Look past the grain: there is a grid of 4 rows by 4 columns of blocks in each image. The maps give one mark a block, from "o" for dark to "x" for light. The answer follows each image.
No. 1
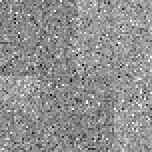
ooxx
ooxx
xoox
ooox
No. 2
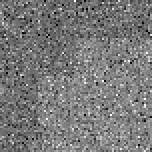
oooo
ooxx
oxxx
oxxx
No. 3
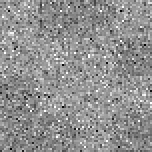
xoox
xxxo
oxxx
ooxo
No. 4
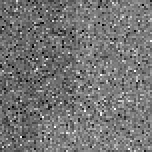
ooxx
ooxx
ooxx
oxxx
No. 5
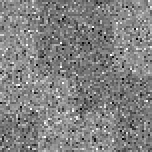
xoox
xoox
xxoo
oxxo
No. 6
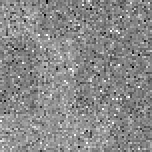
xooo
oxoo
oxoo
xxxo
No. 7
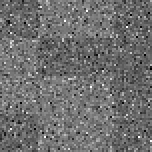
oxxo
xooo
xxxo
oxxo
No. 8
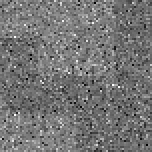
xxxo
oxxo
oooo
xxoo
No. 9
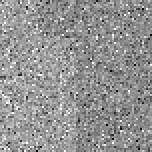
xooo
xxoo
xxoo
xxoo
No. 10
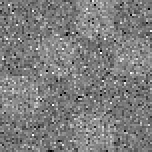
ooxo
oxox
xooo
ooxo
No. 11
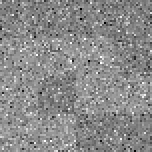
oooo
xxxo
xoxx
xxoo
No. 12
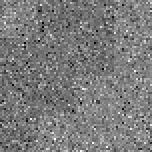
xoox
ooox
ooxx
oxxx
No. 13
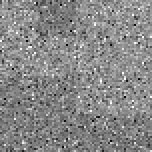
xoxx
xxxx
ooxx
oooo
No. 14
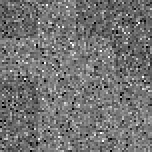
oxoo
xxxo
oxxx
oxxx
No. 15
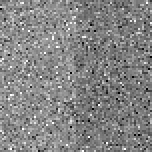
xxoo
xxoo
xxoo
xxoo
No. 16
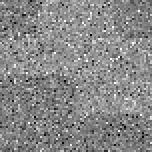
oxxo
xxxx
ooxx
oooo
